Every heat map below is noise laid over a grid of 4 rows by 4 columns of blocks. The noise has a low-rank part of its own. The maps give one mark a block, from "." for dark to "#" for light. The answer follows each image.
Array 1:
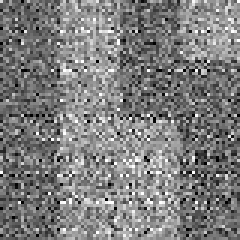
. # . #
. # . .
. # # .
. # # .
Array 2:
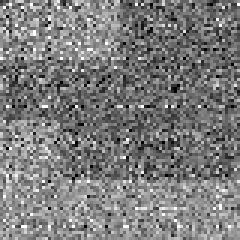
# # . .
. . . .
# . . .
# # # #
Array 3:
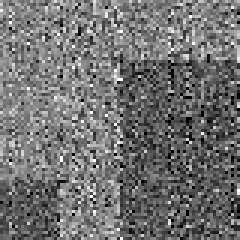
# # # #
# # . .
# # . .
. # . .
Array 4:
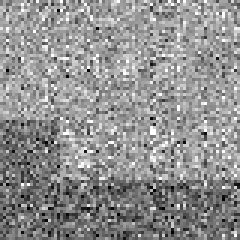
# # # #
# # # #
. # # #
. . . .
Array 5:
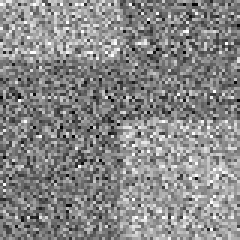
# # . .
. . . .
. . # #
. . # #
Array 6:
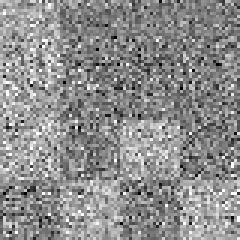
# . . .
# . . .
# . # .
. # . #
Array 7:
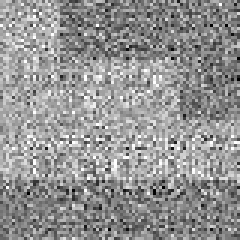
# . . .
# # # .
# # # #
. . . .
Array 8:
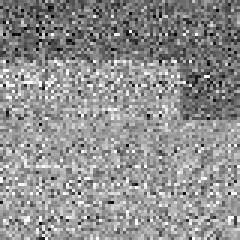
. . . .
# # # .
# # # #
# # # #
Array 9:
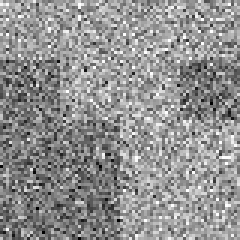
# # # #
. # # .
. . # #
. . # #
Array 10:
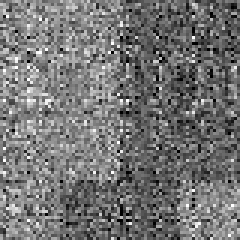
# # . .
# # . .
# # . .
# . . #
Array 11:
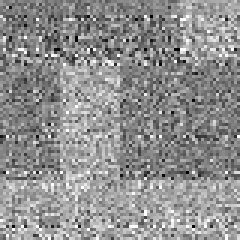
. . . #
. # . .
. # . .
# # # #
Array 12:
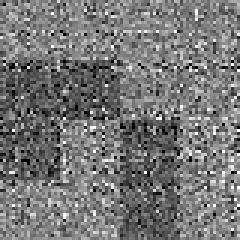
# # # #
. . # #
. # . #
# # . #
